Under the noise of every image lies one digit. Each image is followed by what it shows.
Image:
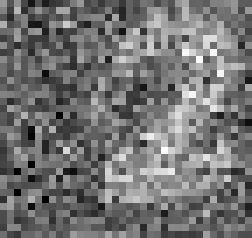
2
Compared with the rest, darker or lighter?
lighter
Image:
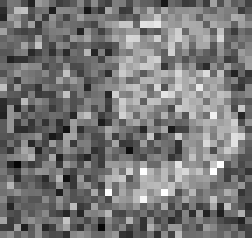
5
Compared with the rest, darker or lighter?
lighter
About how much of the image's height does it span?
nearly all
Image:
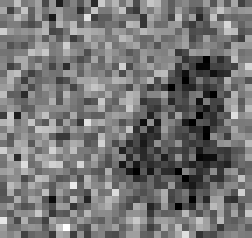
4
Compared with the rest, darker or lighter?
darker
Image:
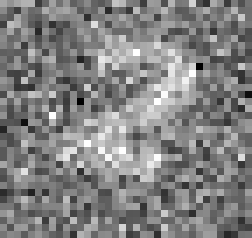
2
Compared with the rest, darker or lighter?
lighter
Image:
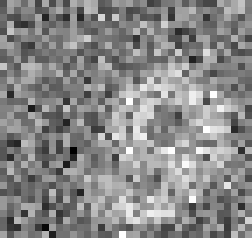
9
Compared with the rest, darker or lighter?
lighter
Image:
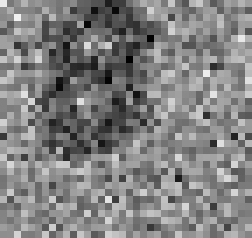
8
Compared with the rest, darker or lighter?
darker
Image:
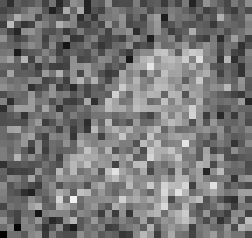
4
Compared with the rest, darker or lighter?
lighter
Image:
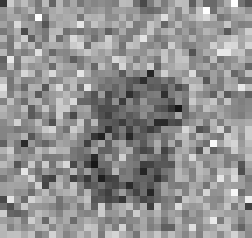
8
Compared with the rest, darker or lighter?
darker
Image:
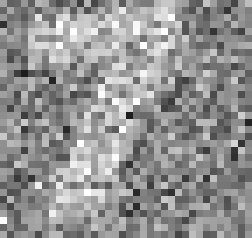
7
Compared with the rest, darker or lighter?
lighter
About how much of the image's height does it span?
nearly all
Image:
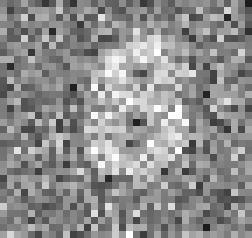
8
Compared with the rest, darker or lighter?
lighter
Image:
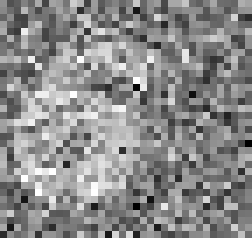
6
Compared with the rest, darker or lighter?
lighter
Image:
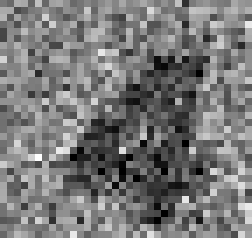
4
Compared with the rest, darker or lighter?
darker
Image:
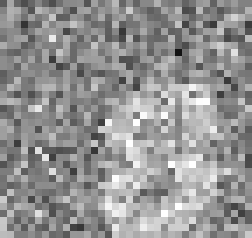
8
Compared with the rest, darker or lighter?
lighter
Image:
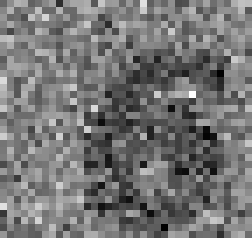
6
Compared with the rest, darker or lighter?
darker
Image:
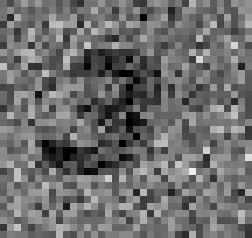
3
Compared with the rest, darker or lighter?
darker
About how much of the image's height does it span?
half
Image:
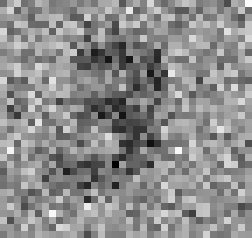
3
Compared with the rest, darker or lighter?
darker
